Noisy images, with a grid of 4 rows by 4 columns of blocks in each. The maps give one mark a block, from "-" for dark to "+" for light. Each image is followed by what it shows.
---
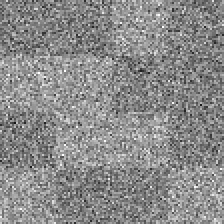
--+-
++--
-++-
+--+
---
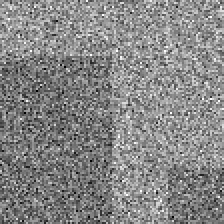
++++
--++
--++
--+-
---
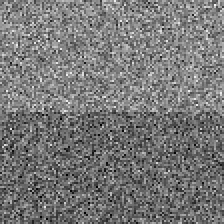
++++
++++
----
----
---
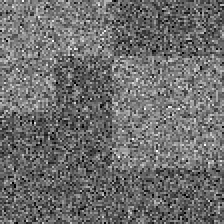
++--
+-++
--++
----
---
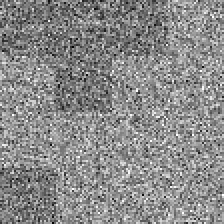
---+
+-++
++++
-+++
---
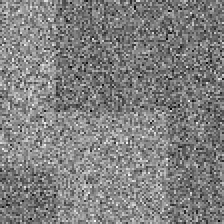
+---
+---
+++-
-++-
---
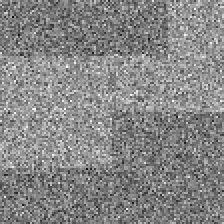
---+
++++
++--
----
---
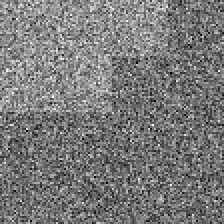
+++-
++--
----
----
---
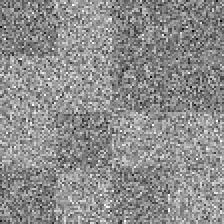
-+--
++--
+-++
-+-+
